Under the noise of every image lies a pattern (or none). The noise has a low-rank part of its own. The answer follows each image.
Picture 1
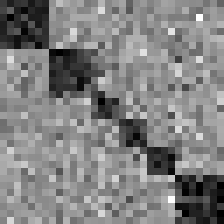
blocks along the diagonal
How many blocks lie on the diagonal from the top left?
6
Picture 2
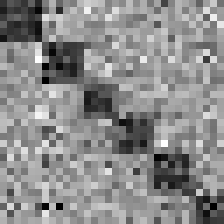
blocks along the diagonal
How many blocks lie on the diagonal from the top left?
6
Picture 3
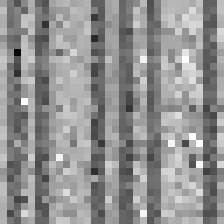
bands of columns
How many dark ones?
6
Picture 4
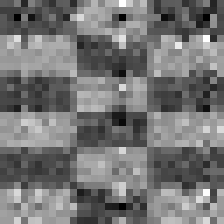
a checkerboard
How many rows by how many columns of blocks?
6 by 3
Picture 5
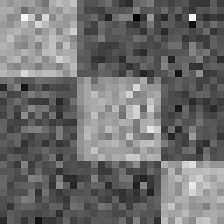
blocks along the diagonal
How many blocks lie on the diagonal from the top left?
3
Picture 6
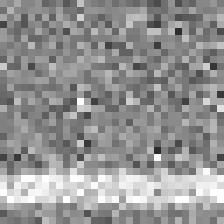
one band of rows
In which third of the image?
bottom
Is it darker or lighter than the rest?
lighter
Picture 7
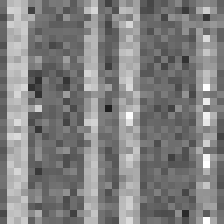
bands of columns
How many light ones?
4
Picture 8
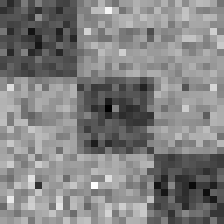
blocks along the diagonal
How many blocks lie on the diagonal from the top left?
3
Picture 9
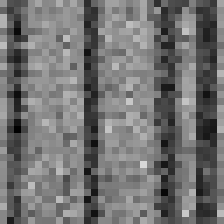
bands of columns
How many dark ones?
4
